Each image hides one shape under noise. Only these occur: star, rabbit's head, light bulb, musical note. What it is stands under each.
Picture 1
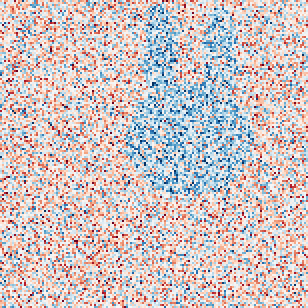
rabbit's head
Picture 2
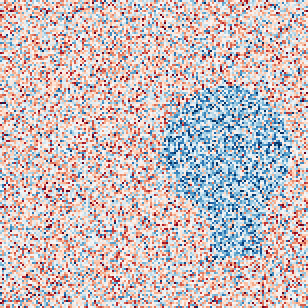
light bulb
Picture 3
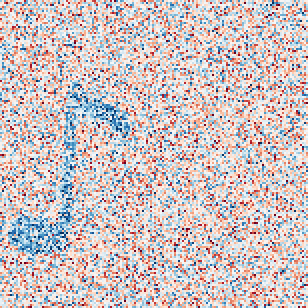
musical note
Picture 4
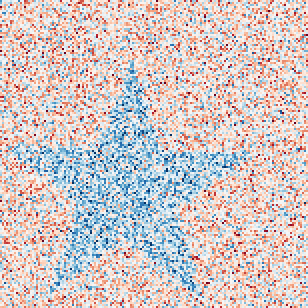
star
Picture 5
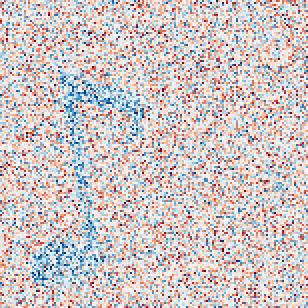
musical note
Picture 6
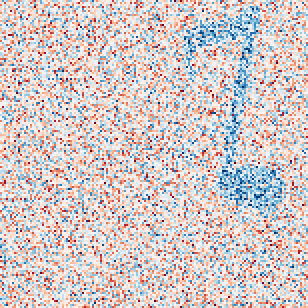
musical note
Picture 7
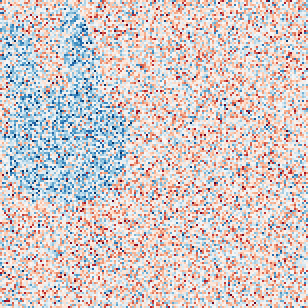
rabbit's head
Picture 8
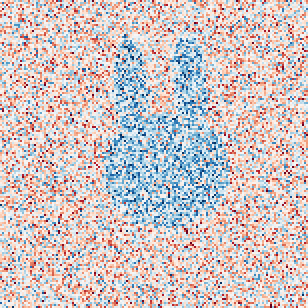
rabbit's head
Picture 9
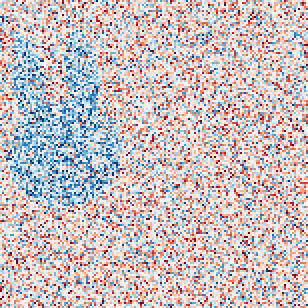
rabbit's head
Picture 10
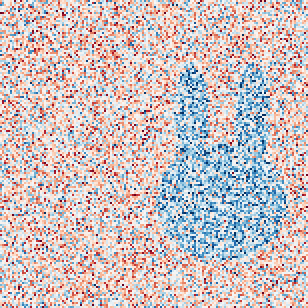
rabbit's head
